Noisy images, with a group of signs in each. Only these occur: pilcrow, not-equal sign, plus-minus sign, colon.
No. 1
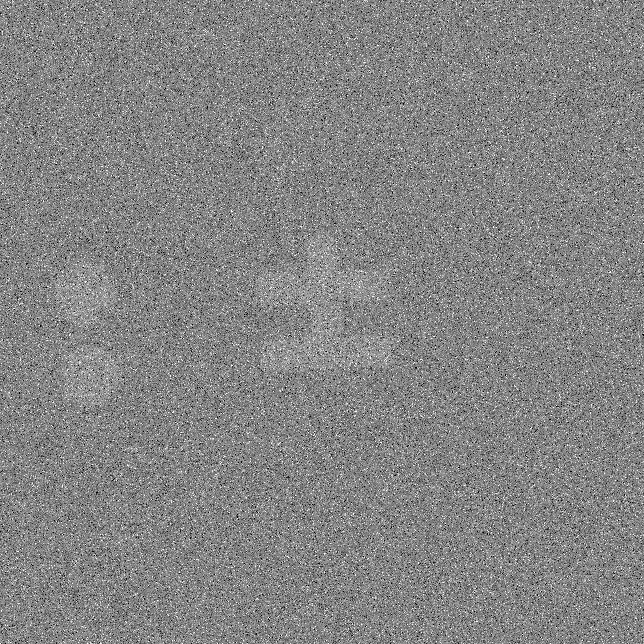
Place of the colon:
middle left
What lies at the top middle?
nothing
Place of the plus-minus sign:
centre
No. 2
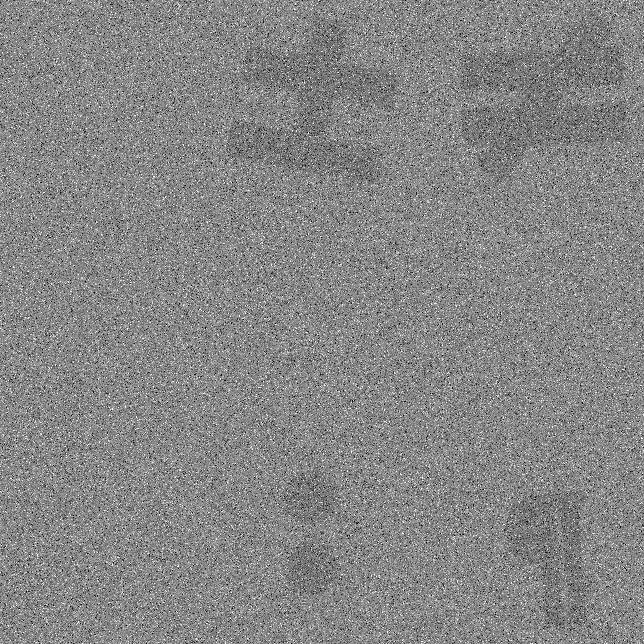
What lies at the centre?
nothing
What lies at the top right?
not-equal sign
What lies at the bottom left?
nothing
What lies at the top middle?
plus-minus sign
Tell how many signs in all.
4
